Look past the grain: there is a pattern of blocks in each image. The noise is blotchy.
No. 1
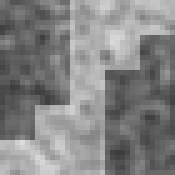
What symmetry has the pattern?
the same after a half turn
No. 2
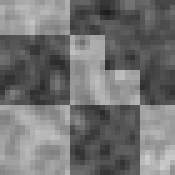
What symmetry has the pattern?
mirrored about the diagonal from the bottom left
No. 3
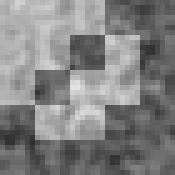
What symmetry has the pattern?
mirrored about the diagonal from the top left
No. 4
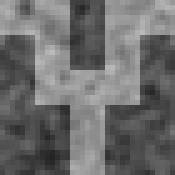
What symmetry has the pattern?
left and right mirror each other
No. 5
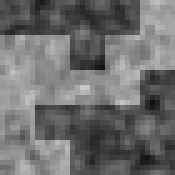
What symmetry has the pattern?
no symmetry
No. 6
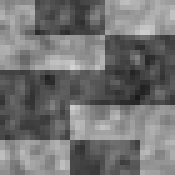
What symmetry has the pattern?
the same after a half turn
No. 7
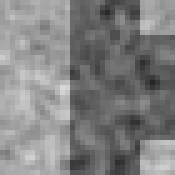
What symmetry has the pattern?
top and bottom mirror each other
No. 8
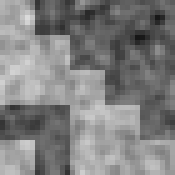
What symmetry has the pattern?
mirrored about the diagonal from the bottom left
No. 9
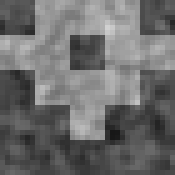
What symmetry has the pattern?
left and right mirror each other
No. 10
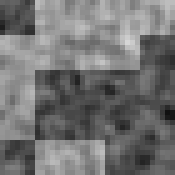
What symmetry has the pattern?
no symmetry
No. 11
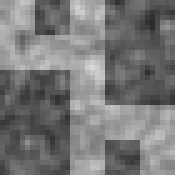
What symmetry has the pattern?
the same after a half turn
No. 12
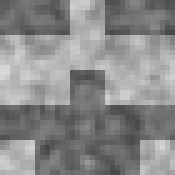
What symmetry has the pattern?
left and right mirror each other
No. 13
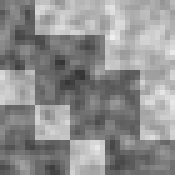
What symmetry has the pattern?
mirrored about the diagonal from the bottom left
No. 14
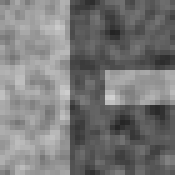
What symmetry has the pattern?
top and bottom mirror each other
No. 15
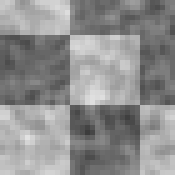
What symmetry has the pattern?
mirrored about the diagonal from the bottom left
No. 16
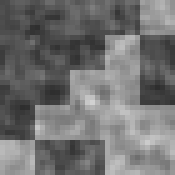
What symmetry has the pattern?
mirrored about the diagonal from the top left
